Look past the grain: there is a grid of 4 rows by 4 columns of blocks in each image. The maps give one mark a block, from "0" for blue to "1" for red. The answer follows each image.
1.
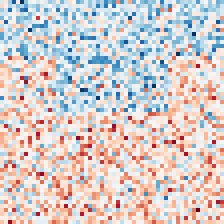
0000
1001
1111
1111
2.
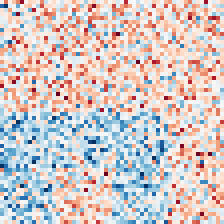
1111
1111
0001
0101
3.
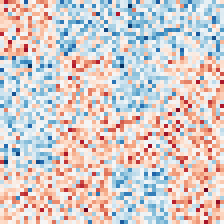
1000
0101
0111
1101
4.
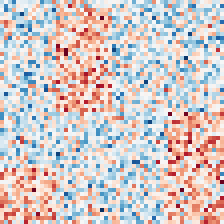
0100
0100
0001
1001
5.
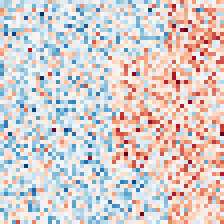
0001
0011
0011
0001
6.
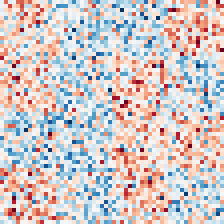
1001
1010
0011
1010
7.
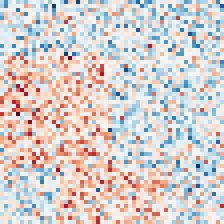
0000
1100
1100
0110
